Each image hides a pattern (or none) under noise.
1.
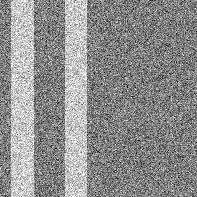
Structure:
bands of columns
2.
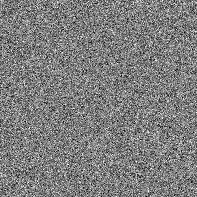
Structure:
only noise
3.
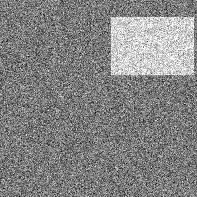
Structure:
one block
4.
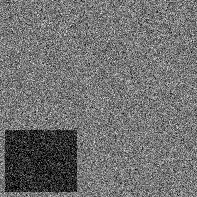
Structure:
one block
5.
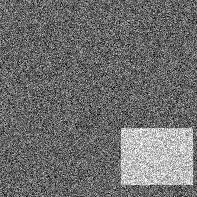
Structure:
one block
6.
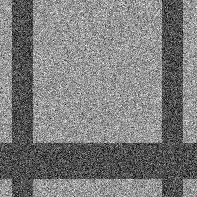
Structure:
bands of rows crossing bands of columns
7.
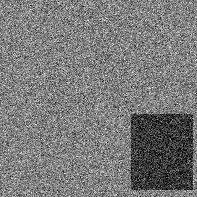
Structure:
one block
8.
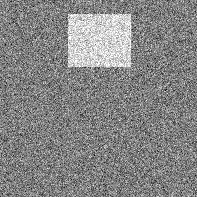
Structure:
one block
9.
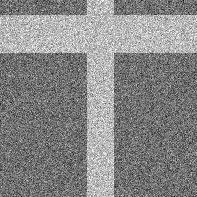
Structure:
bands of rows crossing bands of columns
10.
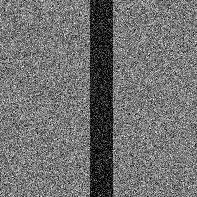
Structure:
one band of columns
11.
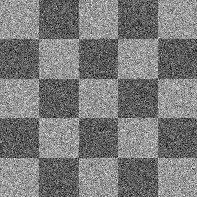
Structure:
a checkerboard
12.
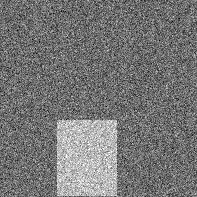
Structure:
one block
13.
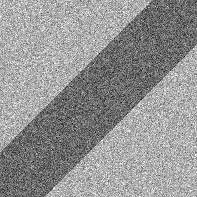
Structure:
a diagonal band
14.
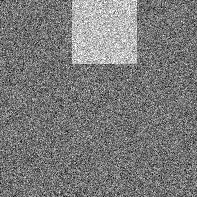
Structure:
one block
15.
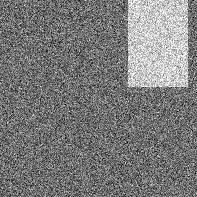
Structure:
one block
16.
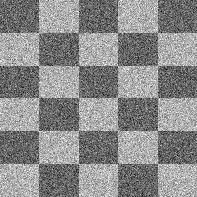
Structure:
a checkerboard
